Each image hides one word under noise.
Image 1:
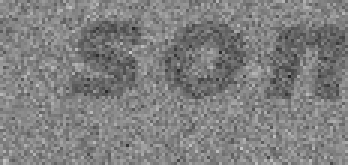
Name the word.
son
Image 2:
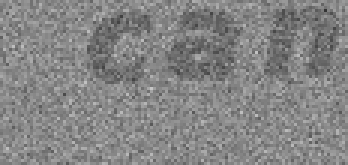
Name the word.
can
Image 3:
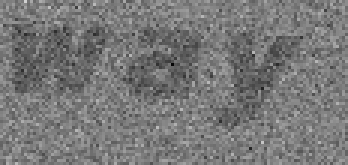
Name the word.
way
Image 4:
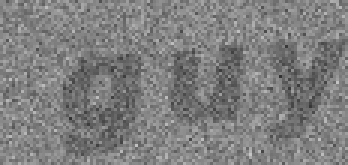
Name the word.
guy
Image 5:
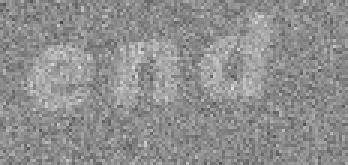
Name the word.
end
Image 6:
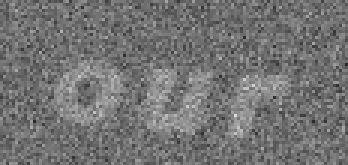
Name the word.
our
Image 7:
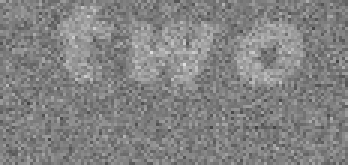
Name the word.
two
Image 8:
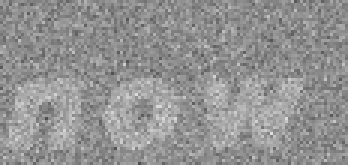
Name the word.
now
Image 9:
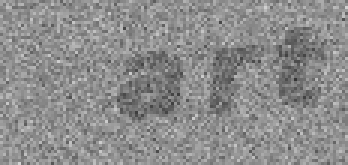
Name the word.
art
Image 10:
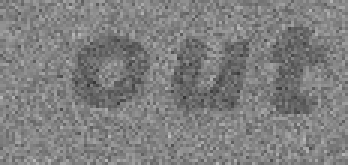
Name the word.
out
